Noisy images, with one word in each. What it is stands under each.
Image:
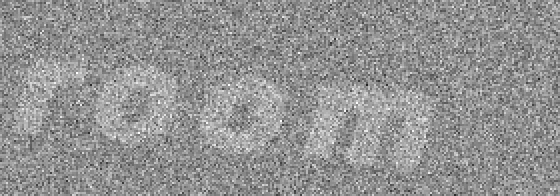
room
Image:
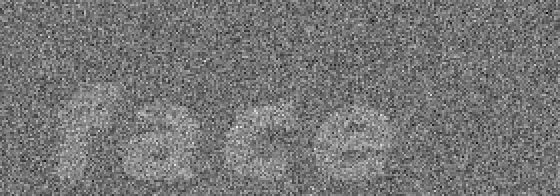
face
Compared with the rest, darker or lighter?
lighter
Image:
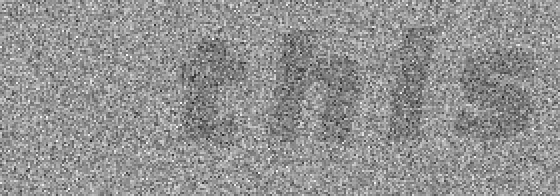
this
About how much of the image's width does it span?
two thirds
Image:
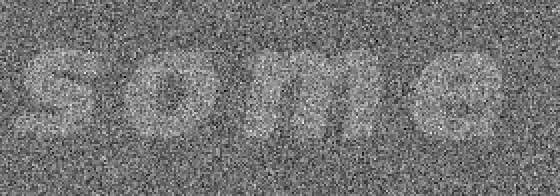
some
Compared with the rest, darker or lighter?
lighter
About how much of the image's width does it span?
nearly all
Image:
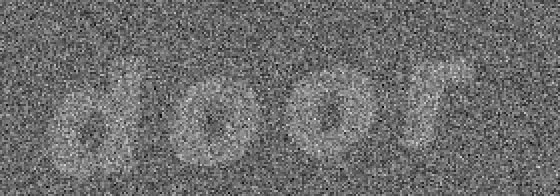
door
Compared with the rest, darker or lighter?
lighter
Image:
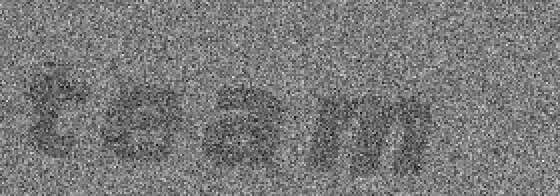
team
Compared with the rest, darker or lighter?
darker
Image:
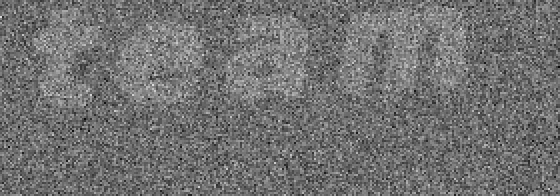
team
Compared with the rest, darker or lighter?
lighter
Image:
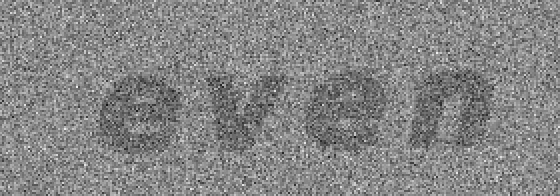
even
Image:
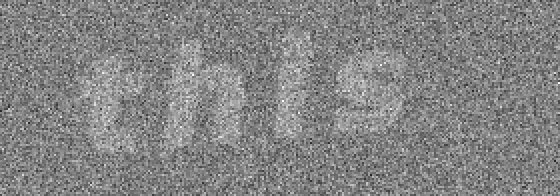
this
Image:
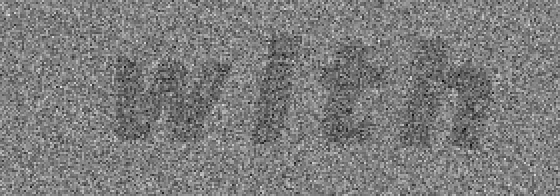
with
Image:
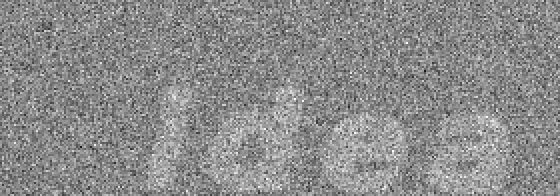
idea
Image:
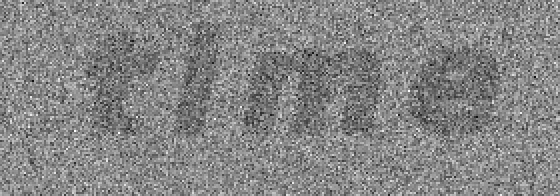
time
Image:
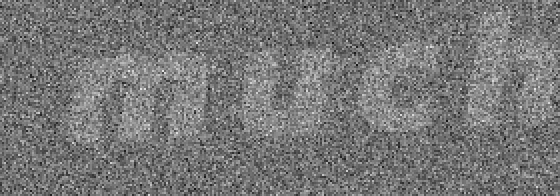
much
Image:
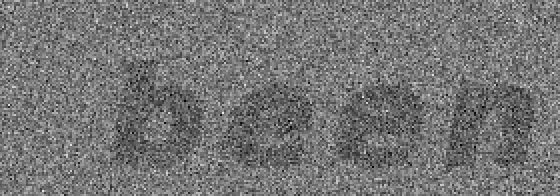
been
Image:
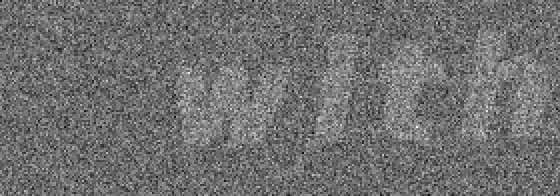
with
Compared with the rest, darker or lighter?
lighter
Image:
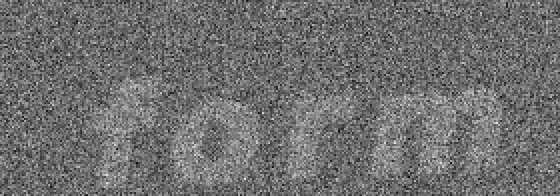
form
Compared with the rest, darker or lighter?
lighter
